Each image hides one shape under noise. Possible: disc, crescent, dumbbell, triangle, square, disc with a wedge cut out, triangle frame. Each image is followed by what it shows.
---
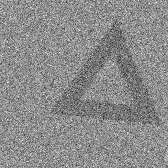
dark triangle frame
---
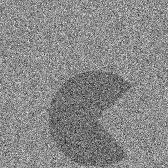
dark disc with a wedge cut out
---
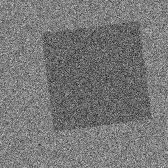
dark square
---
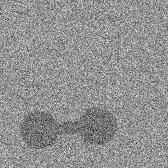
dark dumbbell
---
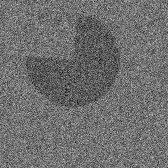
dark disc with a wedge cut out
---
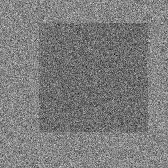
dark square
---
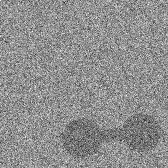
dark dumbbell
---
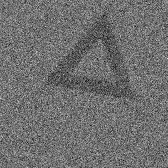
dark triangle frame
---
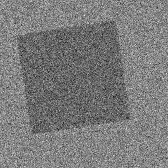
dark square
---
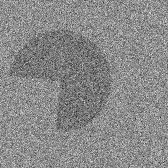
dark disc with a wedge cut out
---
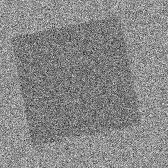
dark square
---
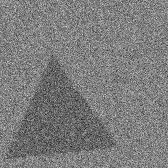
dark triangle
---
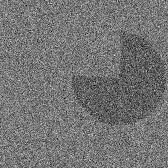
dark disc with a wedge cut out
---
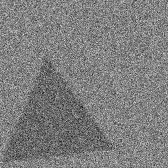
dark triangle
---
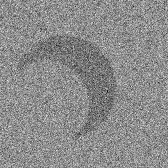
dark crescent
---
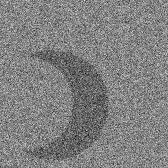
dark crescent
